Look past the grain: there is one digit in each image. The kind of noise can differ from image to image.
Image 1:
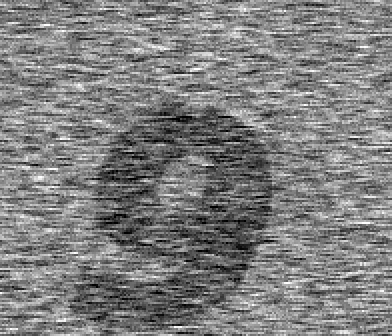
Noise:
streaked along the rows
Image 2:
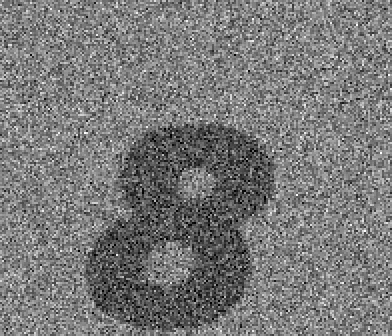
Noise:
independent entries
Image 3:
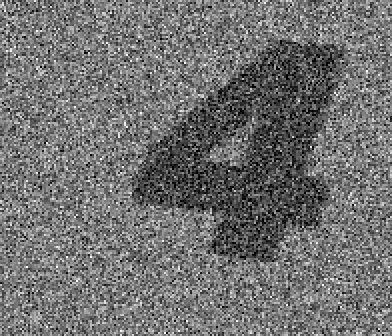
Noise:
independent entries
